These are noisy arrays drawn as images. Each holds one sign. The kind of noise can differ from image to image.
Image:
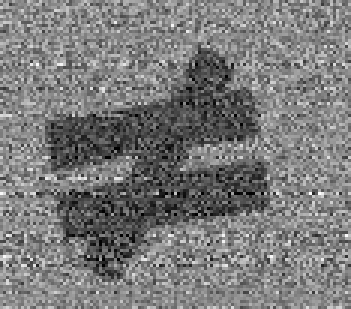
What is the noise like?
rows of uneven size
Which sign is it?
not-equal sign
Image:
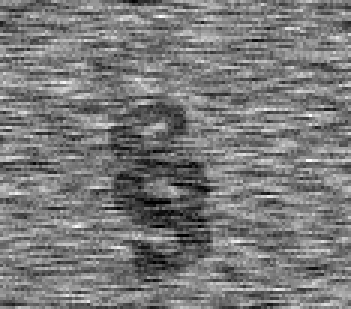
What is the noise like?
streaked along the rows
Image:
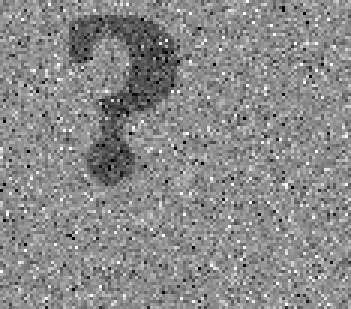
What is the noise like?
heavy tails
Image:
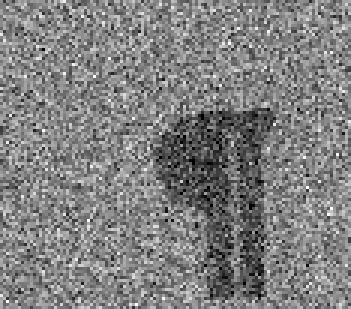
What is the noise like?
independent entries
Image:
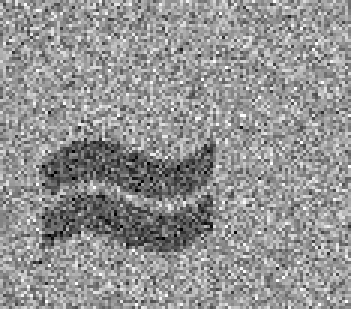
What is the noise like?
independent entries
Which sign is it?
approximately sign
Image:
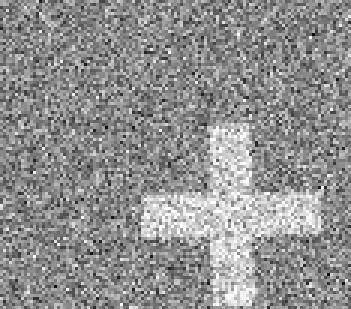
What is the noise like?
independent entries
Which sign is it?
plus sign
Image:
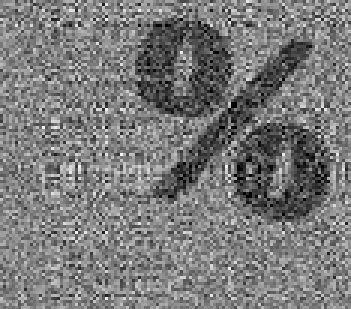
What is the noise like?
low rank plus noise
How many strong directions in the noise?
two
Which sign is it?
percent sign
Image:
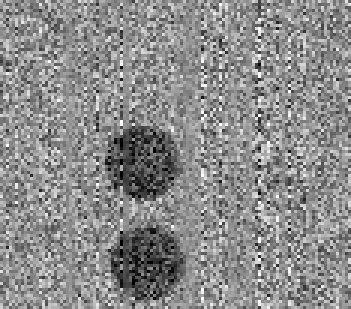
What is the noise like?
columns of uneven size
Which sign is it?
colon
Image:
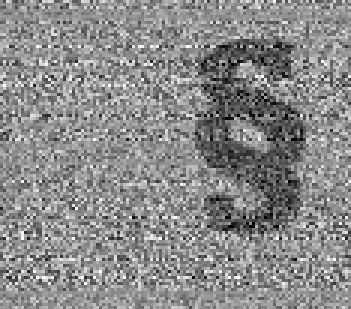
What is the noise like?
rows of uneven size
